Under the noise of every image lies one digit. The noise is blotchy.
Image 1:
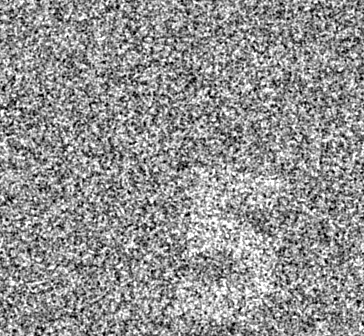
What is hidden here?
light 5
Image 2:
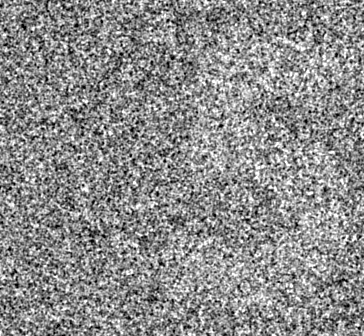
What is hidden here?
light 5
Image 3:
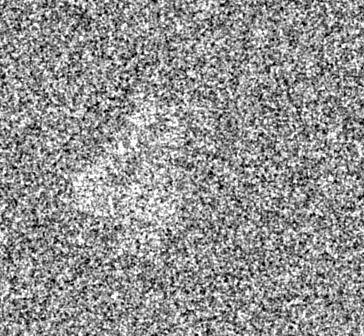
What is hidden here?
light 4
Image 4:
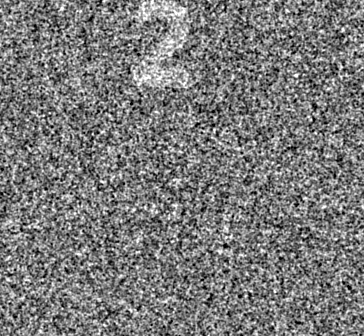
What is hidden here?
light 2, top middle
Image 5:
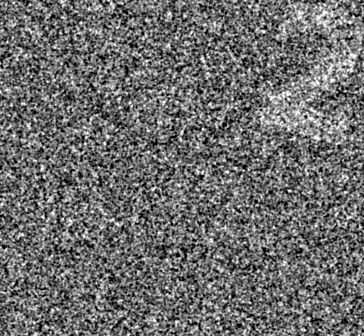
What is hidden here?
light 2, top right
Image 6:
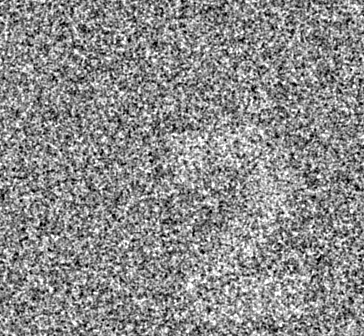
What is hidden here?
light 2
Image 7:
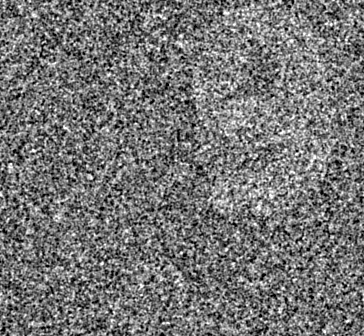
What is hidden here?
light 9
